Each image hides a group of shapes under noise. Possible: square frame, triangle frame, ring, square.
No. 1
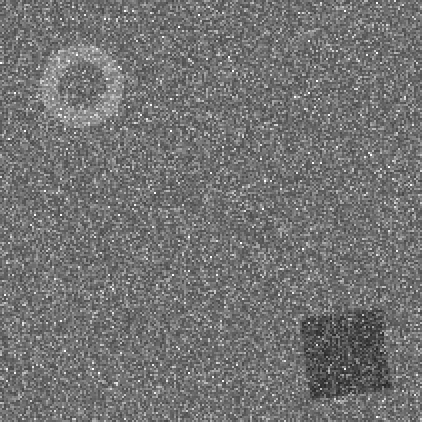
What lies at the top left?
ring
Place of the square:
bottom right
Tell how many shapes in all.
2
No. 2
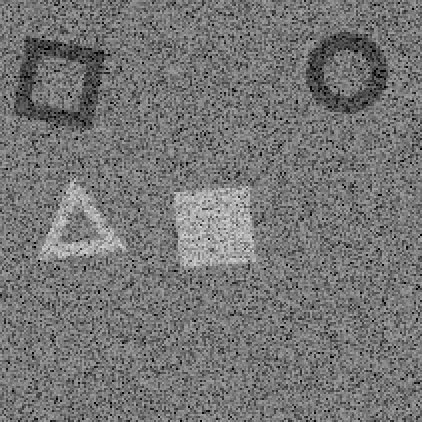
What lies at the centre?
square
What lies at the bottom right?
nothing
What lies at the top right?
ring
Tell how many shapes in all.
4
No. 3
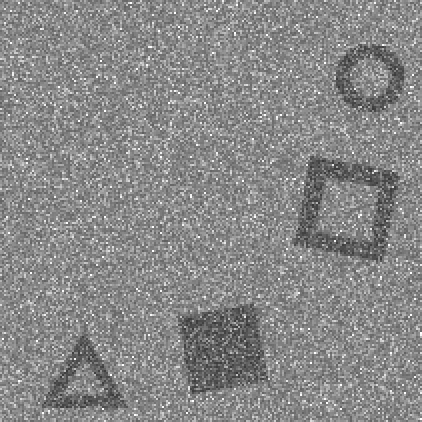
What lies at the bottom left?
triangle frame
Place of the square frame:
middle right
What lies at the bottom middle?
square
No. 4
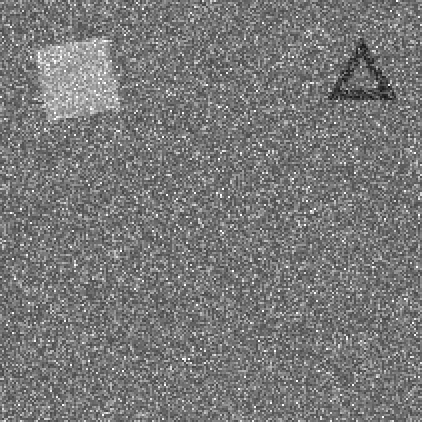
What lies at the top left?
square
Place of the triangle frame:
top right
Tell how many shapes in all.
2
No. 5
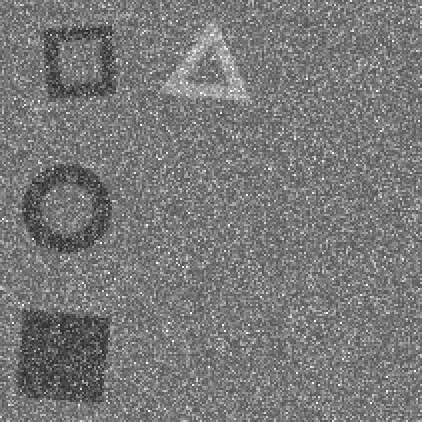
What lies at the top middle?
triangle frame
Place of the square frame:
top left
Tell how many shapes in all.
4
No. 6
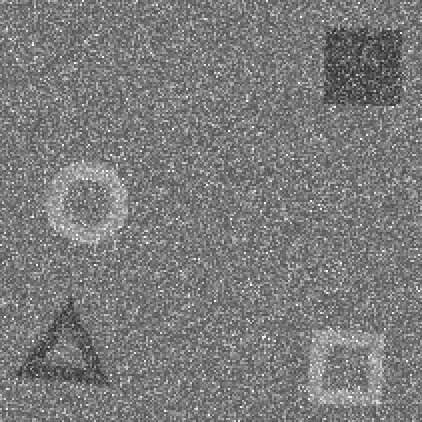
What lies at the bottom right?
square frame
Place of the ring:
middle left
